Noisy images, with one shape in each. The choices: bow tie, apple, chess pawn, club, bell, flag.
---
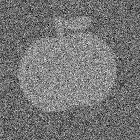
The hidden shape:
apple
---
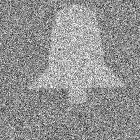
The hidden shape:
bell
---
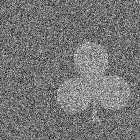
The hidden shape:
club
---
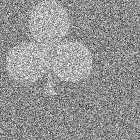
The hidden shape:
club
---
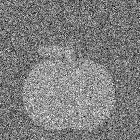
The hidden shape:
apple
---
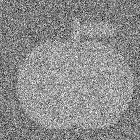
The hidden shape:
apple
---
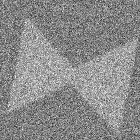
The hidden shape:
bow tie
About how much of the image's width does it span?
nearly all
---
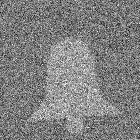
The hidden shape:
bell
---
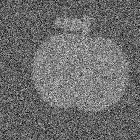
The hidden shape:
apple
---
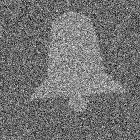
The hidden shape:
bell
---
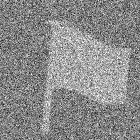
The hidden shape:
flag
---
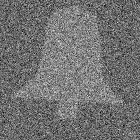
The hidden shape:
bell
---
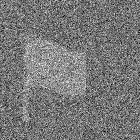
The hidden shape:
flag
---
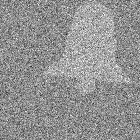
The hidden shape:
bell
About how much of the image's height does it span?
two thirds
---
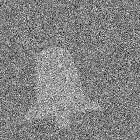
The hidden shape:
bell
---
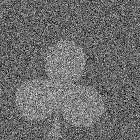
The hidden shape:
club
